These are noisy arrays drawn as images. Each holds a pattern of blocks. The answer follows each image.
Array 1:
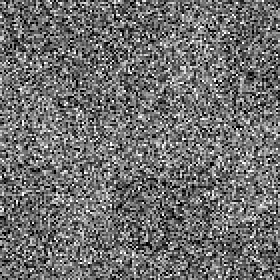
the same after a half turn
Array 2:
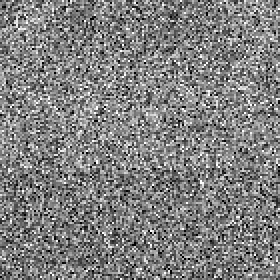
left and right mirror each other
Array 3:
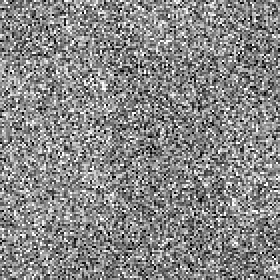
no symmetry
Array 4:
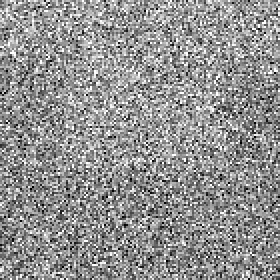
left and right mirror each other
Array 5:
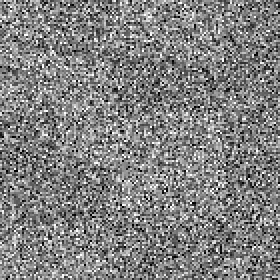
no symmetry
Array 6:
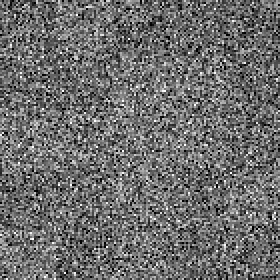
mirrored about the diagonal from the bottom left
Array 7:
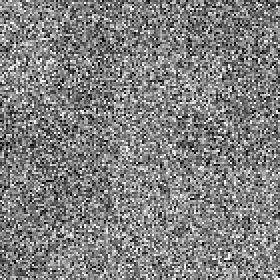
no symmetry
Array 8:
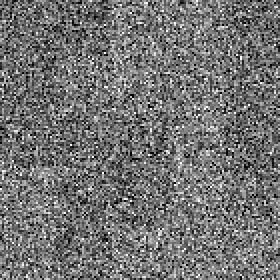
no symmetry
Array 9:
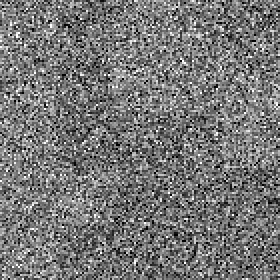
no symmetry
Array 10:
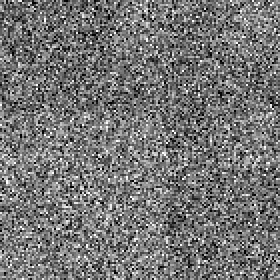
mirrored about the diagonal from the bottom left
